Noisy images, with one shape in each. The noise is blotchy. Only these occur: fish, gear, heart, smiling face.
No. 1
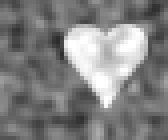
heart
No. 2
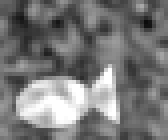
fish
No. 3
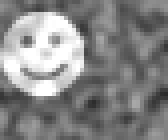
smiling face
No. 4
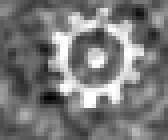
gear
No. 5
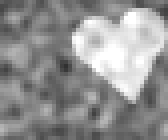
heart
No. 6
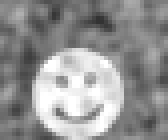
smiling face
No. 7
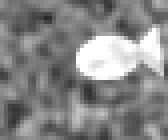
fish
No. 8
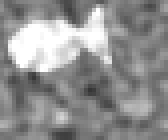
fish
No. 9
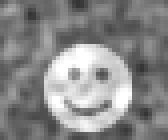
smiling face
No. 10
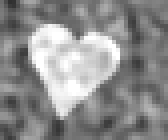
heart
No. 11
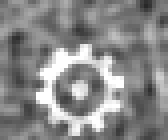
gear
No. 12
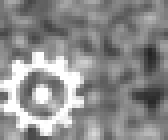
gear
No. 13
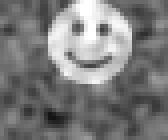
smiling face
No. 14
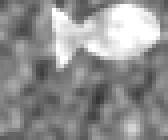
fish
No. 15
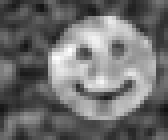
smiling face
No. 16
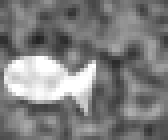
fish
